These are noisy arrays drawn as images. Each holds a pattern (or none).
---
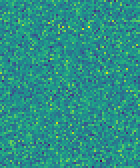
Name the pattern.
only noise
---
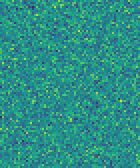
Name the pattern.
only noise
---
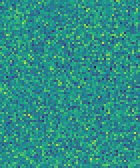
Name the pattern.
only noise
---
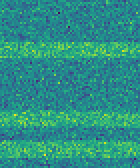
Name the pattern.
bands of rows
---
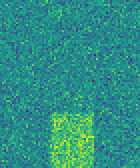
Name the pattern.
one block
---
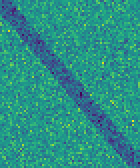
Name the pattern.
a diagonal band
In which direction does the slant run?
top left to bottom right
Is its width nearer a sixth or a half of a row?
a sixth
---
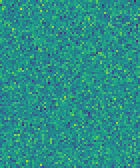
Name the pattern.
only noise
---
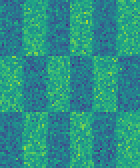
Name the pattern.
a checkerboard
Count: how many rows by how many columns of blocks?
3 by 6
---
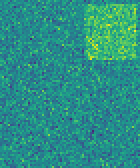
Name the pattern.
one block
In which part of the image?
top right
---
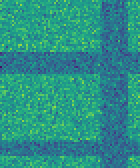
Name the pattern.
bands of rows crossing bands of columns
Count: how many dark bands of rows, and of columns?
2 and 1
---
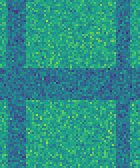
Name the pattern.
bands of rows crossing bands of columns
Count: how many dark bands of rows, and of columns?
1 and 2
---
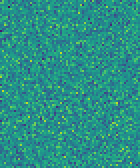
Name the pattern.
only noise
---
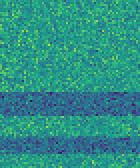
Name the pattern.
bands of rows
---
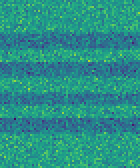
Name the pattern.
bands of rows
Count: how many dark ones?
4
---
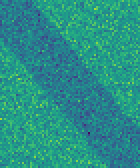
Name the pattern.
a diagonal band
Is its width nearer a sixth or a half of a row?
a half
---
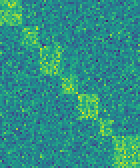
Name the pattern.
blocks along the diagonal
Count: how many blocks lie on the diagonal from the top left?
7
